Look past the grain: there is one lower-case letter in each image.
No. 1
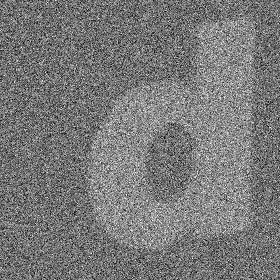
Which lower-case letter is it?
d
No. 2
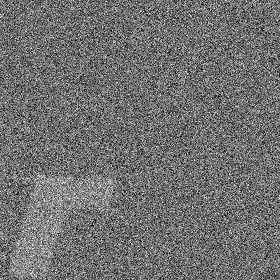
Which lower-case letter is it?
r
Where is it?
bottom left
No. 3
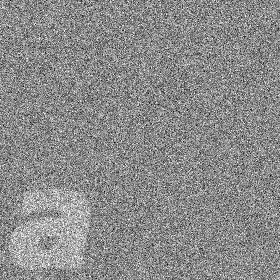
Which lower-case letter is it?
a
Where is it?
bottom left
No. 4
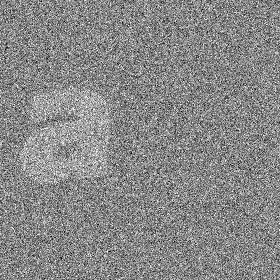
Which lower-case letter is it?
a
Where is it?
middle left
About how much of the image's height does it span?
a third
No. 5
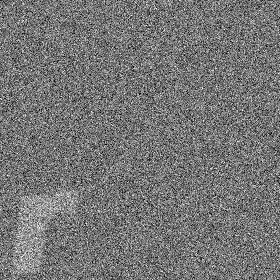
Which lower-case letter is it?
r
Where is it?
bottom left
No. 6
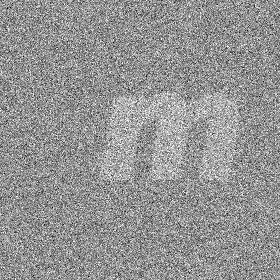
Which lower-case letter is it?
m
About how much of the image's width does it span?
half
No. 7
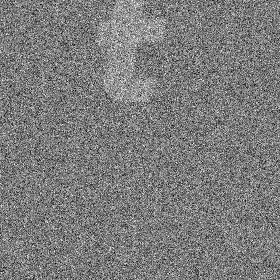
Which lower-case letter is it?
t
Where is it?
top middle
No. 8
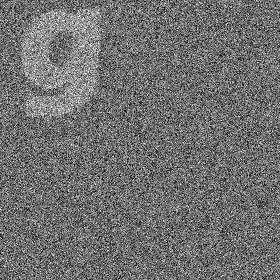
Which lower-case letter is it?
g
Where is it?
top left
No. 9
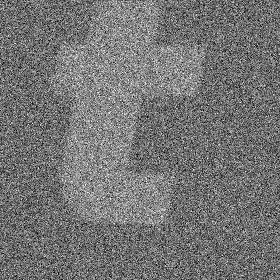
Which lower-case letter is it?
t
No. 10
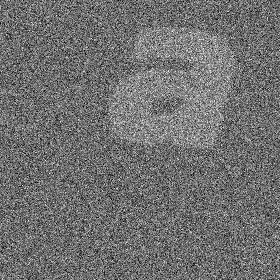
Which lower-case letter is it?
a
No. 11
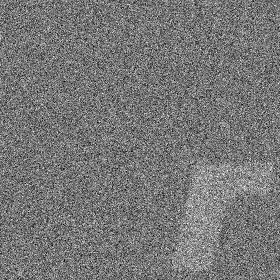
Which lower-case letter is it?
r
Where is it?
bottom right
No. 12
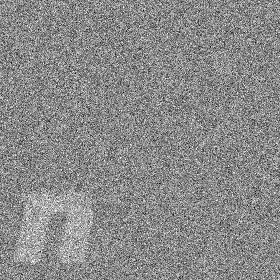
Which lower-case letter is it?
n
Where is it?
bottom left
